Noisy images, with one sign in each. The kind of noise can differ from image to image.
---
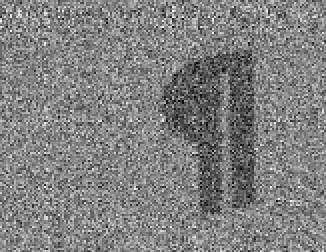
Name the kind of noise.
low rank plus noise
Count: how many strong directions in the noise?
two
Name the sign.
pilcrow
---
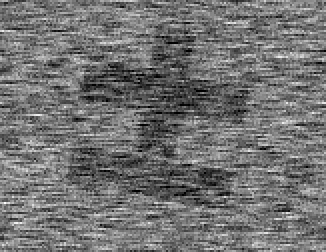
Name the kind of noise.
streaked along the rows
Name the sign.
plus-minus sign
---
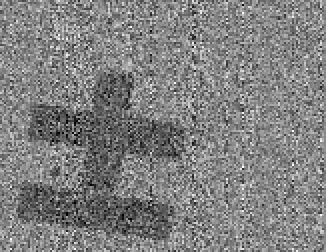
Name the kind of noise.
columns of uneven size
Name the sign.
plus-minus sign
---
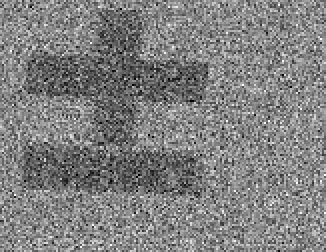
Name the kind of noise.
low rank plus noise
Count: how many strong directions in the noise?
two
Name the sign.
plus-minus sign
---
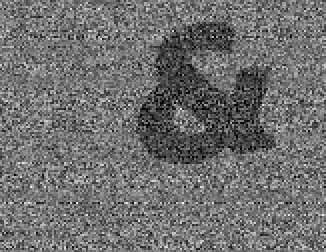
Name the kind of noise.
rows of uneven size
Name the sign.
ampersand
